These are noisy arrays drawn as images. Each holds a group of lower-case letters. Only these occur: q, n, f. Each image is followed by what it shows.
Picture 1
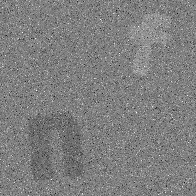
top right: light f; bottom left: dark n
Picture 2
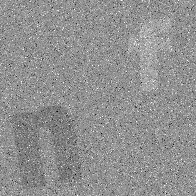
top right: light f; bottom left: dark n
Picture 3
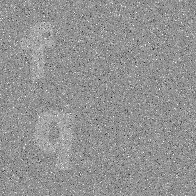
top left: light f; bottom left: light q
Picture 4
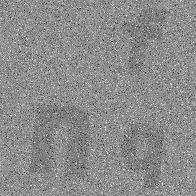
top right: dark f; bottom left: dark n; bottom right: dark q
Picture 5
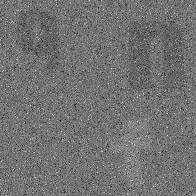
top left: dark q; top right: dark n; bottom right: light f
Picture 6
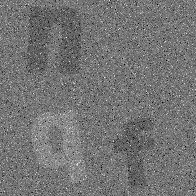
top left: dark n; bottom left: light q; bottom right: dark f
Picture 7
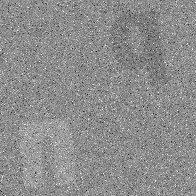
top right: dark q; bottom left: light n
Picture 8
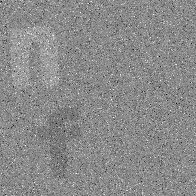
top left: light n; bottom left: dark f
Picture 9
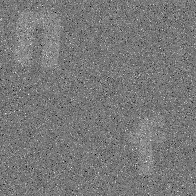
top left: light n; bottom right: light f
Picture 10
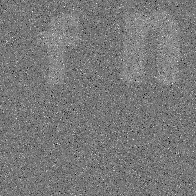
top left: light f; top right: light n
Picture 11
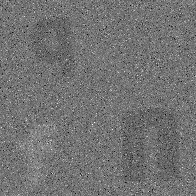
top left: dark q; bottom left: light f; bottom right: dark n
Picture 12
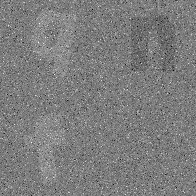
top left: light q; top right: dark n; bottom left: light f
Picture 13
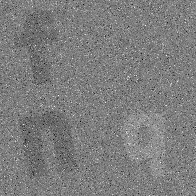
top left: dark f; bottom left: dark n; bottom right: light q
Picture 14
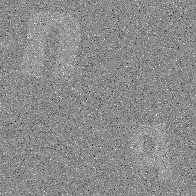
top left: light n; bottom right: light q
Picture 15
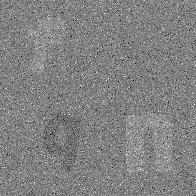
top left: light f; bottom left: dark q; bottom right: light n
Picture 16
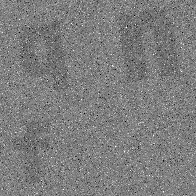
top left: dark q; top right: dark n; bottom left: dark f
